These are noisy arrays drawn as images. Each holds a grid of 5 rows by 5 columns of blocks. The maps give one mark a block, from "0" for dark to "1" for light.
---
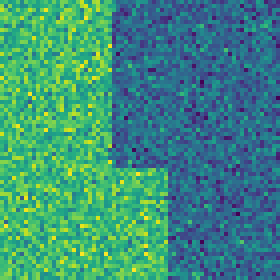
1 1 0 0 0
1 1 0 0 0
1 1 0 0 0
1 1 1 0 0
1 1 1 0 0
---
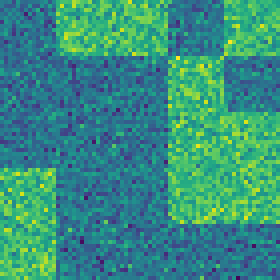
0 1 1 0 1
0 0 0 1 0
0 0 0 1 1
1 0 0 1 1
1 0 0 0 0
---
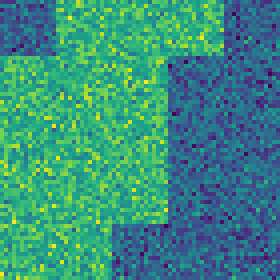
0 1 1 1 0
1 1 1 0 0
1 1 1 0 0
1 1 1 0 0
1 1 0 0 0
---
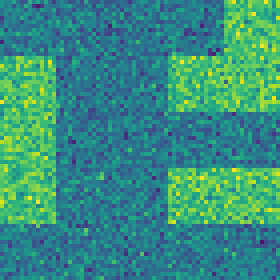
0 0 0 0 1
1 0 0 1 1
1 0 0 0 0
1 0 0 1 1
0 0 0 0 0
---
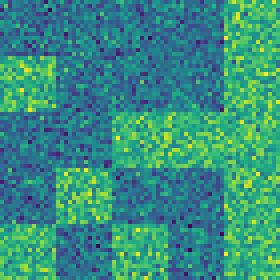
0 0 0 0 1
1 0 0 0 1
0 0 1 1 1
0 1 0 0 1
1 0 1 0 1
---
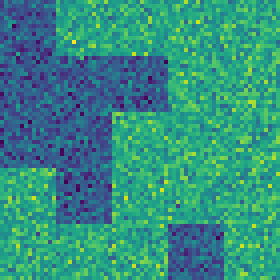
0 1 1 1 1
0 0 0 1 1
0 0 1 1 1
1 0 1 1 1
1 1 1 0 1
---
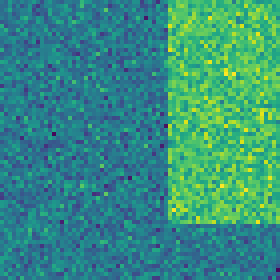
0 0 0 1 1
0 0 0 1 1
0 0 0 1 1
0 0 0 1 1
0 0 0 0 0
